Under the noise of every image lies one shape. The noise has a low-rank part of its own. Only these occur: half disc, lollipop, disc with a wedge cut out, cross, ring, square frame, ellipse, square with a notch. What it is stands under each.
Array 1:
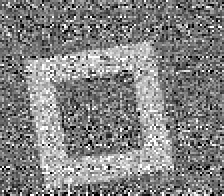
light square frame
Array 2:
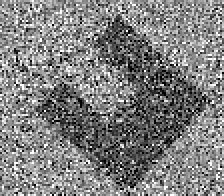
dark square with a notch
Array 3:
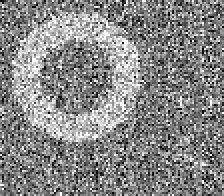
light ring
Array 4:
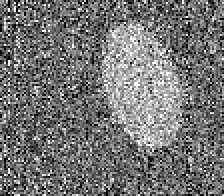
light ellipse
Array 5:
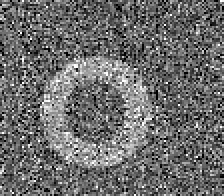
light ring
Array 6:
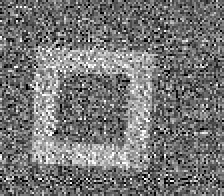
light square frame
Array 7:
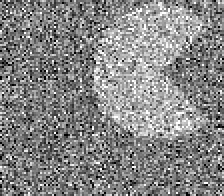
light disc with a wedge cut out
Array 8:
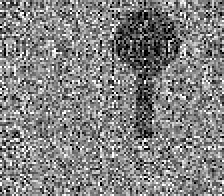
dark lollipop
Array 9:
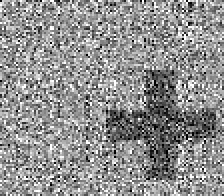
dark cross
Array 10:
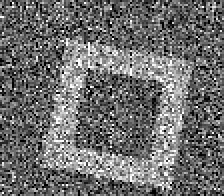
light square frame
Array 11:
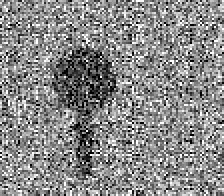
dark lollipop
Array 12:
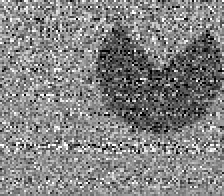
dark disc with a wedge cut out
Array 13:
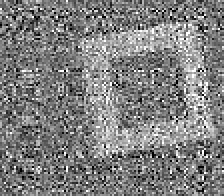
light square frame
